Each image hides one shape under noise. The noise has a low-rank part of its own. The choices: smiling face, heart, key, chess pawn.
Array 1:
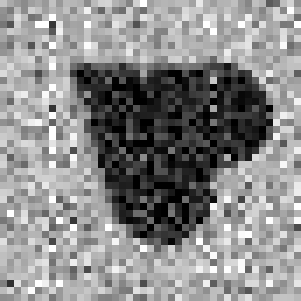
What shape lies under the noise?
heart
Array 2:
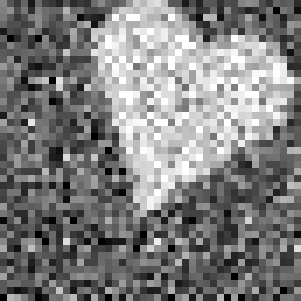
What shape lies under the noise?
heart
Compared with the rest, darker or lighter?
lighter
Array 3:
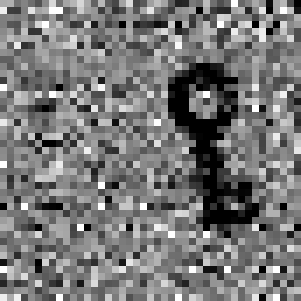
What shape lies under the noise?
key
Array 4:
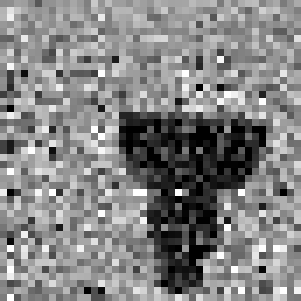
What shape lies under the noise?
chess pawn
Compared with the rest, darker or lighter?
darker
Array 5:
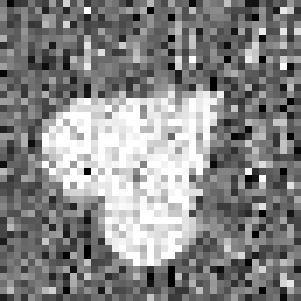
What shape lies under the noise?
heart
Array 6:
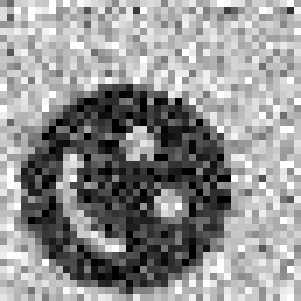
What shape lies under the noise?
smiling face
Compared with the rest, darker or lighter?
darker
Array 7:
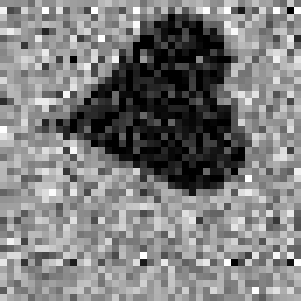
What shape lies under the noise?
heart
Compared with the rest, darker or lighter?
darker
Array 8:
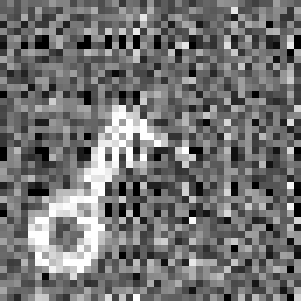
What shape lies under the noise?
key
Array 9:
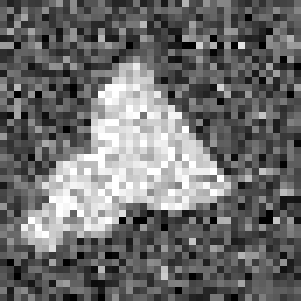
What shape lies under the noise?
chess pawn
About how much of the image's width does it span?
two thirds
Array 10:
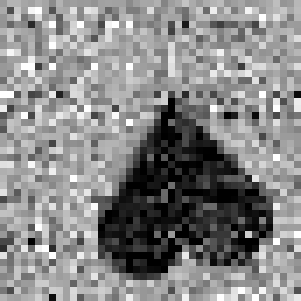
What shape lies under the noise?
heart
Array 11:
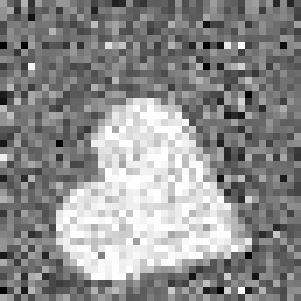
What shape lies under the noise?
heart
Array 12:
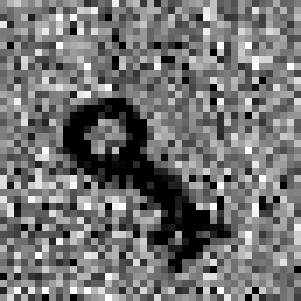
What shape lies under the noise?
key
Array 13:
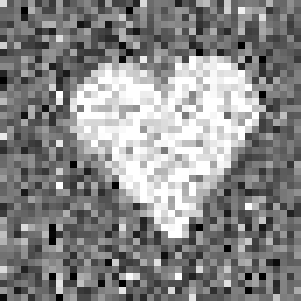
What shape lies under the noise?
heart
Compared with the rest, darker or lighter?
lighter
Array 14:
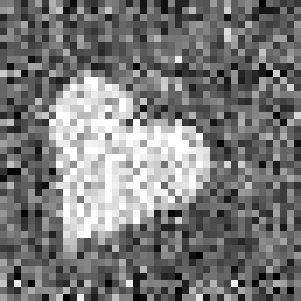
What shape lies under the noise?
heart
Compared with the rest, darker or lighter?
lighter
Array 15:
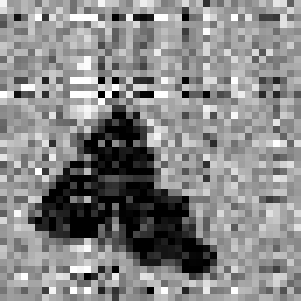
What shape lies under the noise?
chess pawn
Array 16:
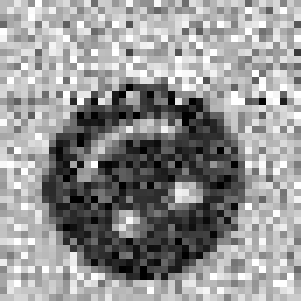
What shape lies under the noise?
smiling face
